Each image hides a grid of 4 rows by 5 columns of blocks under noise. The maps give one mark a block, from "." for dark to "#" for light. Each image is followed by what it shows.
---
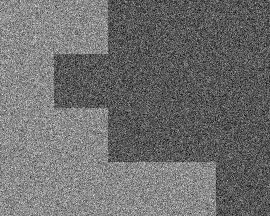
##...
#....
##...
####.
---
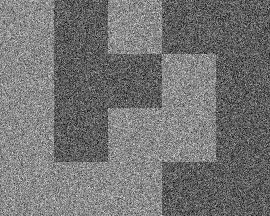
#.#..
#..#.
#.##.
###..
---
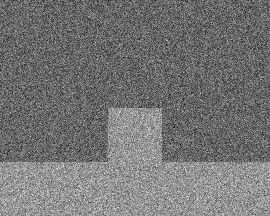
.....
.....
..#..
#####
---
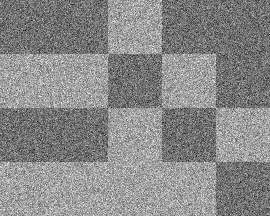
..#..
##.#.
..#.#
####.
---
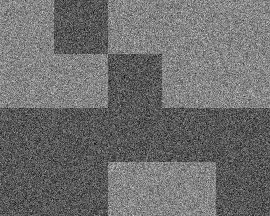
#.###
##.##
.....
..##.
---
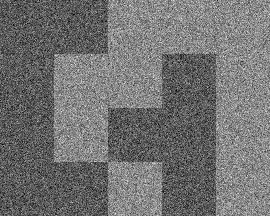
..###
.##.#
.#..#
..#.#
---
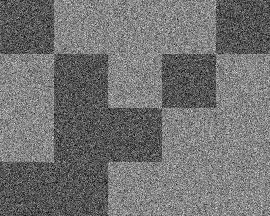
.###.
#.#.#
#..##
..###
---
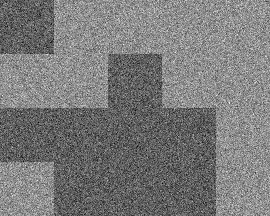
.####
##.##
....#
#...#
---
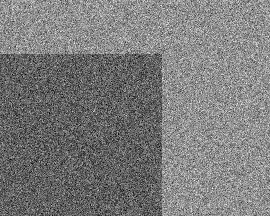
#####
...##
...##
...##
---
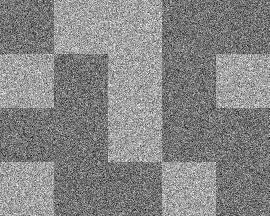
.##..
#.#.#
..#..
#..#.
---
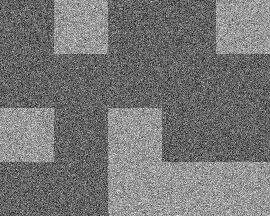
.#..#
.....
#.#..
..###
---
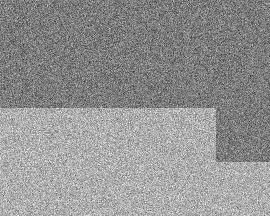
.....
.....
####.
#####
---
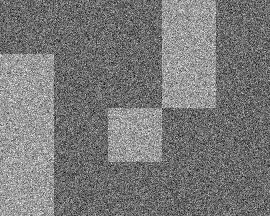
...#.
#..#.
#.#..
#....
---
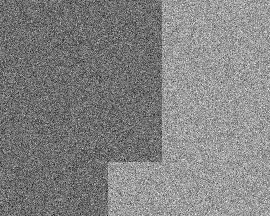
...##
...##
...##
..###
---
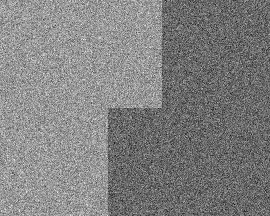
###..
###..
##...
##...
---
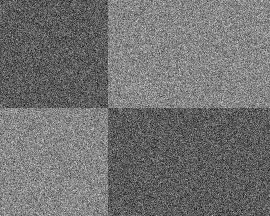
..###
..###
##...
##...
